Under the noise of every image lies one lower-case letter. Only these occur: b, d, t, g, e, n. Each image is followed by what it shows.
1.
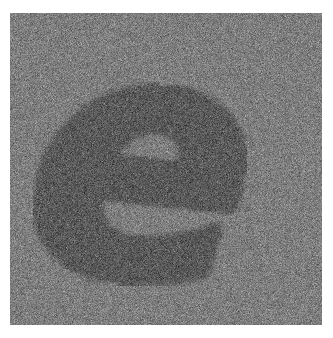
dark e
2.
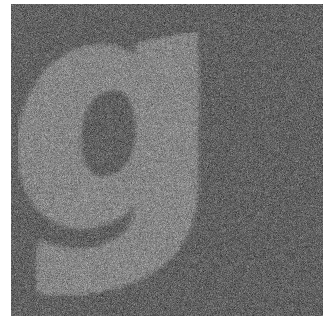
light g
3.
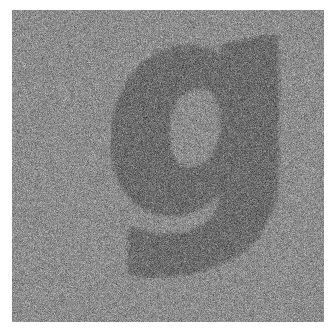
dark g
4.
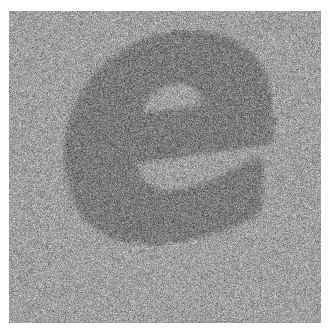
dark e
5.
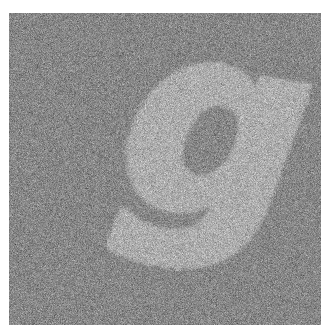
light g
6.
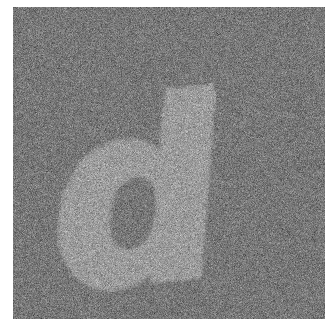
light d
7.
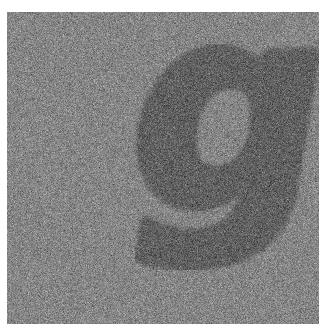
dark g
